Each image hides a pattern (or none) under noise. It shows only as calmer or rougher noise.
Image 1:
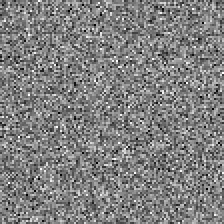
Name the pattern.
only noise
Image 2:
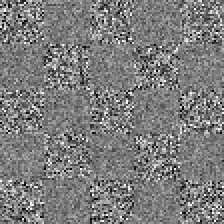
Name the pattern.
a checkerboard
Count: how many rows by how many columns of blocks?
5 by 5
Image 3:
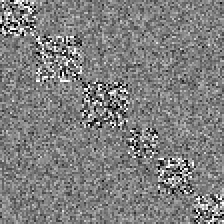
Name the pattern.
blocks along the diagonal
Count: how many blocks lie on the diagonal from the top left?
6
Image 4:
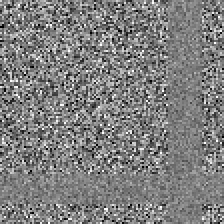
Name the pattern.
bands of rows crossing bands of columns
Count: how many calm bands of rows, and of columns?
1 and 1
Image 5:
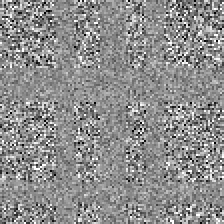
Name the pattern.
bands of rows crossing bands of columns
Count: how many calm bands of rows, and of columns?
2 and 3
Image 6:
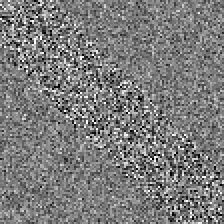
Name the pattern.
a diagonal band
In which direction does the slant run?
top left to bottom right
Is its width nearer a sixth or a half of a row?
a half
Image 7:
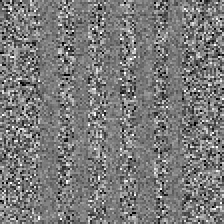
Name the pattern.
bands of columns
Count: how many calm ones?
5
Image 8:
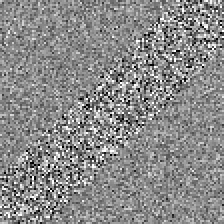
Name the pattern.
a diagonal band
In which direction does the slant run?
bottom left to top right
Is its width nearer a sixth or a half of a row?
a half
